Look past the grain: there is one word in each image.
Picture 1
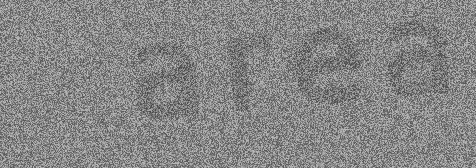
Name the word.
area
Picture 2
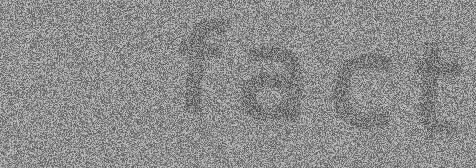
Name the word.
fact
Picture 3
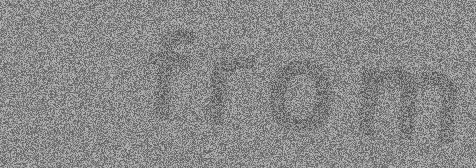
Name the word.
from
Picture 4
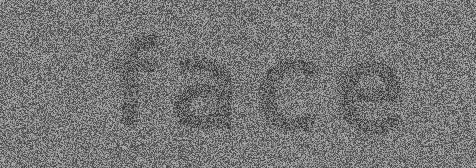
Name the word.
face
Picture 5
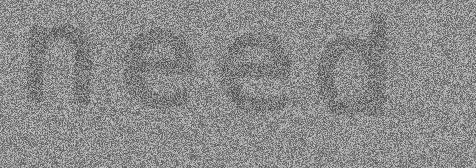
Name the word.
need
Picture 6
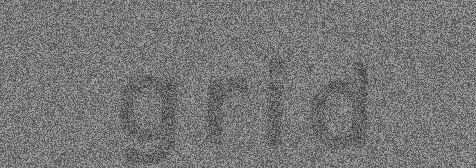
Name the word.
grid
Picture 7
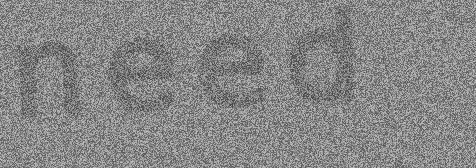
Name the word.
need
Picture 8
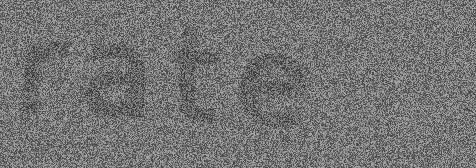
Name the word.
rate
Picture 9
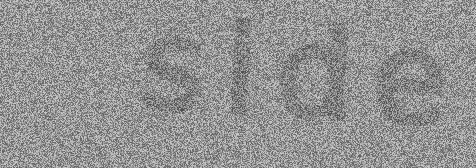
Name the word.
side
